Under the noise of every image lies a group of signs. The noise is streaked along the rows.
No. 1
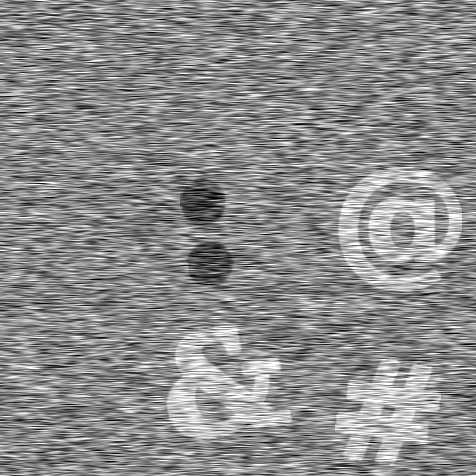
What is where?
centre: dark colon; middle right: light at sign; bottom middle: light ampersand; bottom right: light hash sign
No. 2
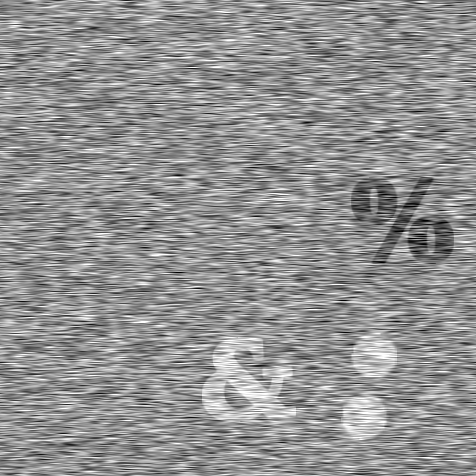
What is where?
middle right: dark percent sign; bottom middle: light ampersand; bottom right: light colon
